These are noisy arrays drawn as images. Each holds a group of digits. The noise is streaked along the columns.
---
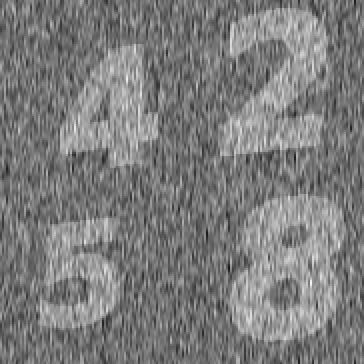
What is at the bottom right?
8
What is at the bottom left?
5
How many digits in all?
4
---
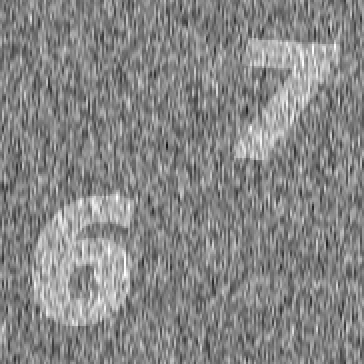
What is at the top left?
nothing
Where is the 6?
bottom left
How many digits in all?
2
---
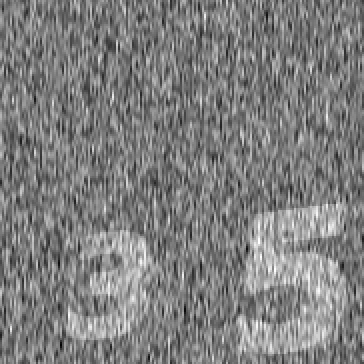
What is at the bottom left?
3
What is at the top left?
nothing
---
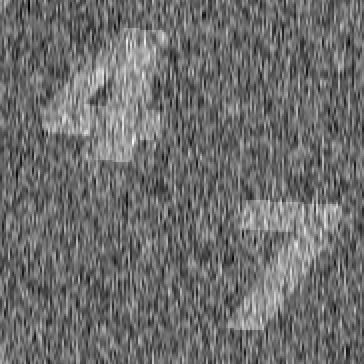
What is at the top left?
4
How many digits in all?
2
